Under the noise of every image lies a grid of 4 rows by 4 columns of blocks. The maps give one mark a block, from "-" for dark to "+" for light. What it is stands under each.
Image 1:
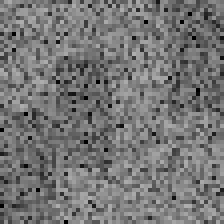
+++-
+-+-
--++
-+++
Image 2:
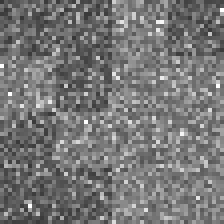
--+-
+-++
-+++
--++
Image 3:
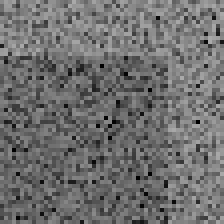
++++
---+
---+
---+
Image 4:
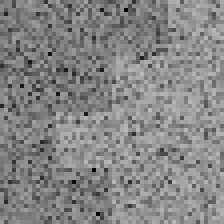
---+
--++
-+++
--++
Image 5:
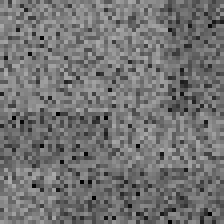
+++-
+++-
--++
+---
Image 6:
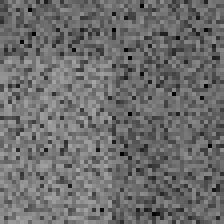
----
++--
++--
++--
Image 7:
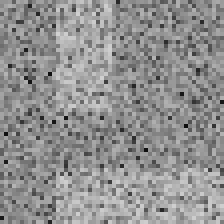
-+--
-+--
----
-+++
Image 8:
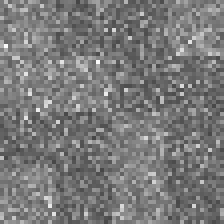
+--+
++--
--+-
+-+-
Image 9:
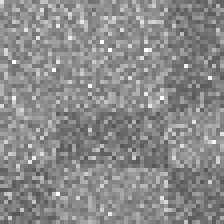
+++-
+++-
+--+
-++-
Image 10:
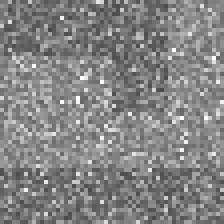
---+
++-+
++++
----
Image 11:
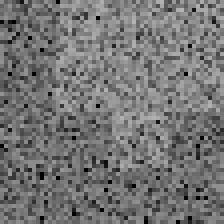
-+++
-+++
--+-
----
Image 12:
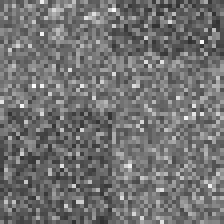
++--
++++
--++
--++
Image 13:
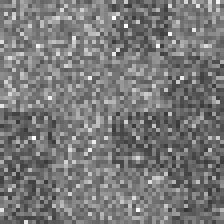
++-+
+++-
-+--
-++-
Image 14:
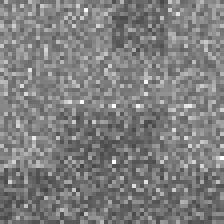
++-+
++++
+--+
----
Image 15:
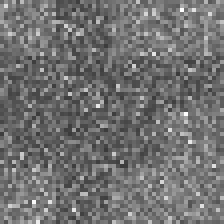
+-++
----
---+
+-++
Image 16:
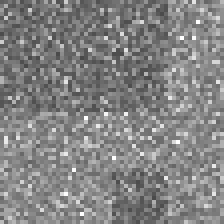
---+
---+
++++
++-+
